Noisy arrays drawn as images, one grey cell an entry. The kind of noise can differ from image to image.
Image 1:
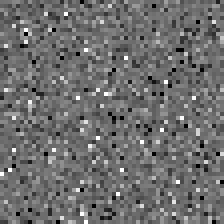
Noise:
heavy tails
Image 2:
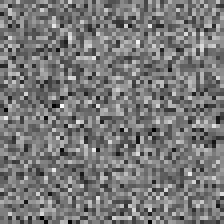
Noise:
low rank plus noise
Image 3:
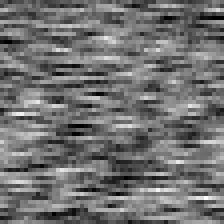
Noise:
streaked along the rows
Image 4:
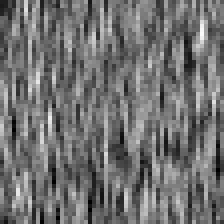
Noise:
streaked along the columns
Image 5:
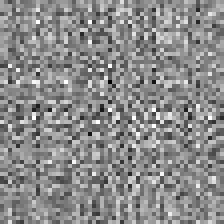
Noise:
low rank plus noise
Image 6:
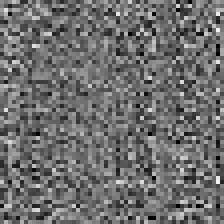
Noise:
low rank plus noise
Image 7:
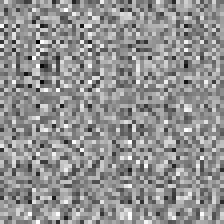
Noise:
low rank plus noise
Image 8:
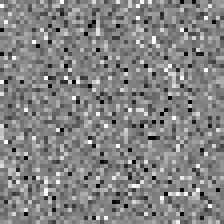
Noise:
heavy tails
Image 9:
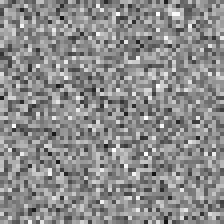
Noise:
independent entries
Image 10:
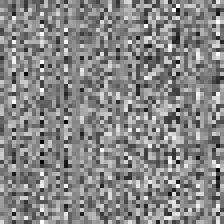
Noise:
columns of uneven size
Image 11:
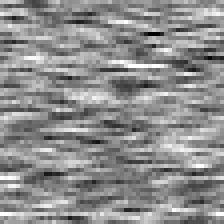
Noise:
streaked along the rows
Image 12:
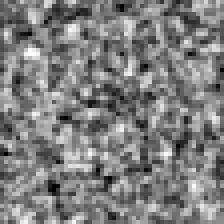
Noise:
blotchy
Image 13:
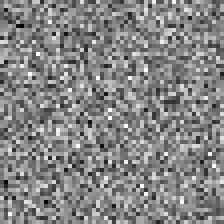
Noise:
independent entries
